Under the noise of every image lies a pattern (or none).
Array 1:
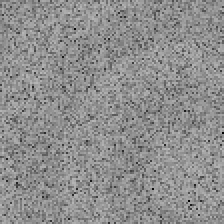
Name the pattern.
rings round one point
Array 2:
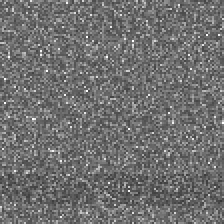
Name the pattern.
one horizontal stripe
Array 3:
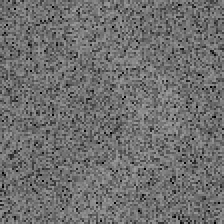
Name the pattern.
a wavy band
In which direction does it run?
top to bottom
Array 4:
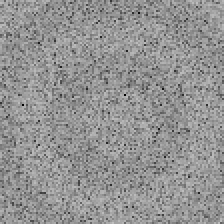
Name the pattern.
rings round one point
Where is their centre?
centre
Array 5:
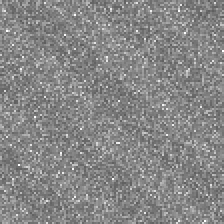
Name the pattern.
diagonal stripes
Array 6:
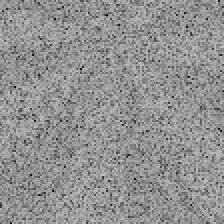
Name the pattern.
spokes from one point
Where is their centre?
top middle
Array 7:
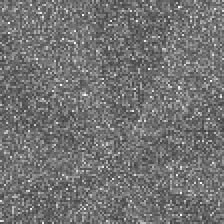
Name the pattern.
spokes from one point
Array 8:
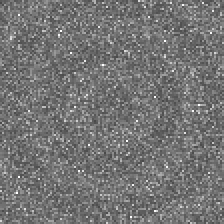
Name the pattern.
rings round one point
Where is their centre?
centre
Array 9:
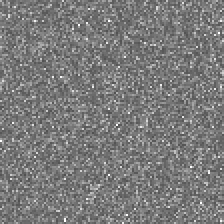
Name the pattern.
only noise
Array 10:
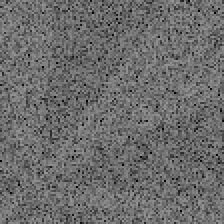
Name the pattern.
spokes from one point
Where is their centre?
bottom left
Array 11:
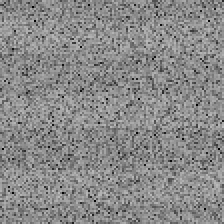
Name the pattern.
horizontal stripes
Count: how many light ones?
3
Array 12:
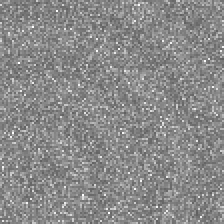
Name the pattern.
rings round one point
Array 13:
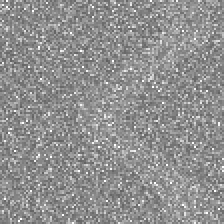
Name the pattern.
a wavy band
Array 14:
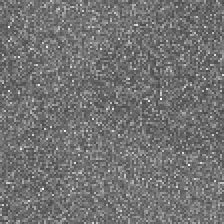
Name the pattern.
spokes from one point
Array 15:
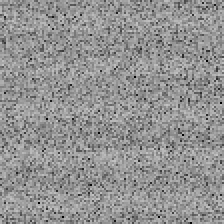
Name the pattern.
horizontal stripes
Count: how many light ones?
5
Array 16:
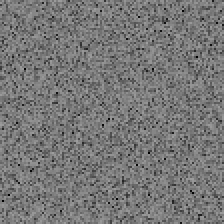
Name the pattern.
only noise
